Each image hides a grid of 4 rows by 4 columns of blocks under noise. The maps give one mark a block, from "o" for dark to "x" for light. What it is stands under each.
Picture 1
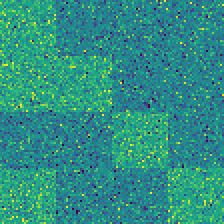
xooo
xxoo
ooxo
xoox
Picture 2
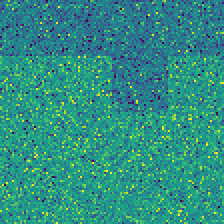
oooo
xxox
xxxx
xxxx
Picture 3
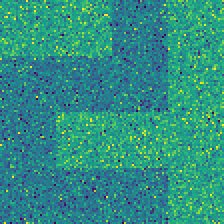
xxox
ooox
oxxx
ooox
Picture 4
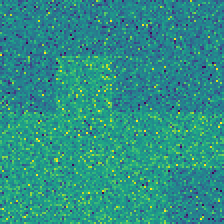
oooo
oxoo
xxxx
xxxo
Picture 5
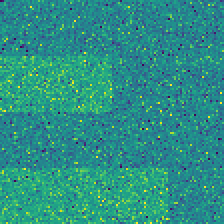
oooo
xxoo
oooo
xxxo
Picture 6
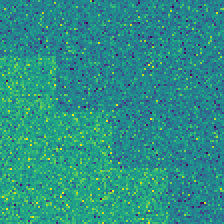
oooo
xooo
xxoo
xxxo
